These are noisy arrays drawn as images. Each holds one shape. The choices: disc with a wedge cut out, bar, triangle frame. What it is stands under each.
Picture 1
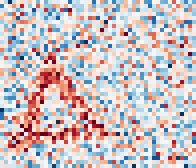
triangle frame
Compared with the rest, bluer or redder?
redder
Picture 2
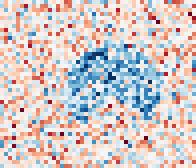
disc with a wedge cut out
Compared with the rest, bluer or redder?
bluer
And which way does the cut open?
down
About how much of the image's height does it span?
half
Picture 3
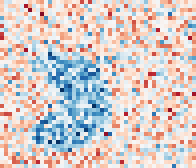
disc with a wedge cut out
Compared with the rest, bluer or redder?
bluer
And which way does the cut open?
left
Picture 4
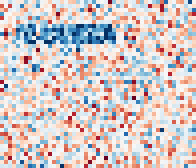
bar
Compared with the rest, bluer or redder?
bluer
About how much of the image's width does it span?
half
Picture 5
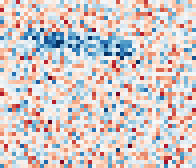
bar
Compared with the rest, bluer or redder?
bluer
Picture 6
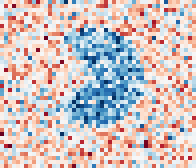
disc with a wedge cut out
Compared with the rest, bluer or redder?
bluer
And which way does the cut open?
left
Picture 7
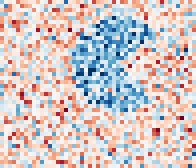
disc with a wedge cut out
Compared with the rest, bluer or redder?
bluer
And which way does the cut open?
right
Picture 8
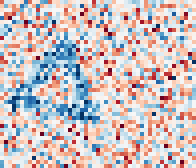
triangle frame
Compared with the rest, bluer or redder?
bluer
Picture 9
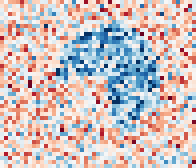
disc with a wedge cut out
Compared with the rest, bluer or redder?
bluer
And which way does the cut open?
down and left
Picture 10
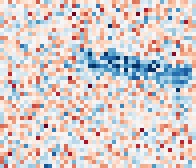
bar
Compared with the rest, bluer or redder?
bluer
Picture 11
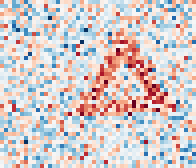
triangle frame
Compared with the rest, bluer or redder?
redder
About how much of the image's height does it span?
half
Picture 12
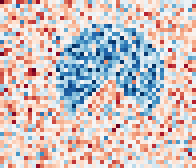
disc with a wedge cut out
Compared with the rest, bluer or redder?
bluer
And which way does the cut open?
down
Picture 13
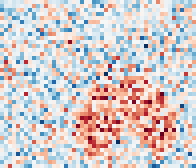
disc with a wedge cut out
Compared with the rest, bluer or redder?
redder
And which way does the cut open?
down
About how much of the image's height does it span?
half
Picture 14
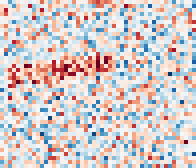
bar
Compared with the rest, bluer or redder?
redder
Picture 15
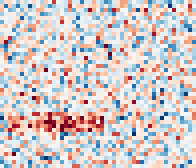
bar
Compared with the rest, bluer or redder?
redder
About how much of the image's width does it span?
half
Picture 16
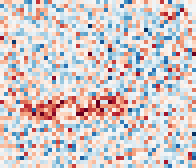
bar
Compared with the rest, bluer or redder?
redder
